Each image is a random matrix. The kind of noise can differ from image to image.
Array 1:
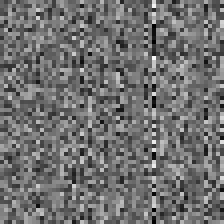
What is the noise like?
columns of uneven size
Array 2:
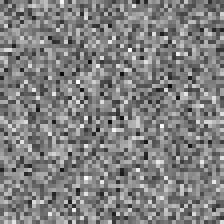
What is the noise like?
independent entries
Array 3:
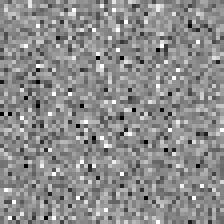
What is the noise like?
heavy tails
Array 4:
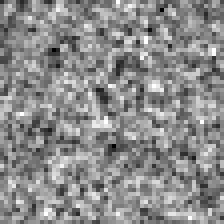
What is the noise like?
blotchy
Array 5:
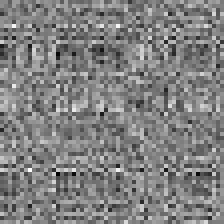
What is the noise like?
low rank plus noise
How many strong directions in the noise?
one
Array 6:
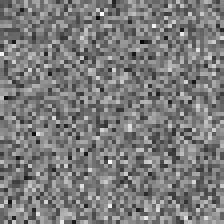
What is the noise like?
independent entries
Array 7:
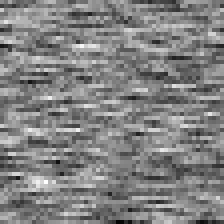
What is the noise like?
streaked along the rows
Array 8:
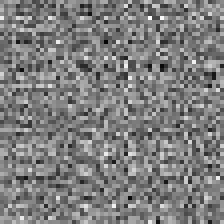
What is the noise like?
low rank plus noise
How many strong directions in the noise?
one
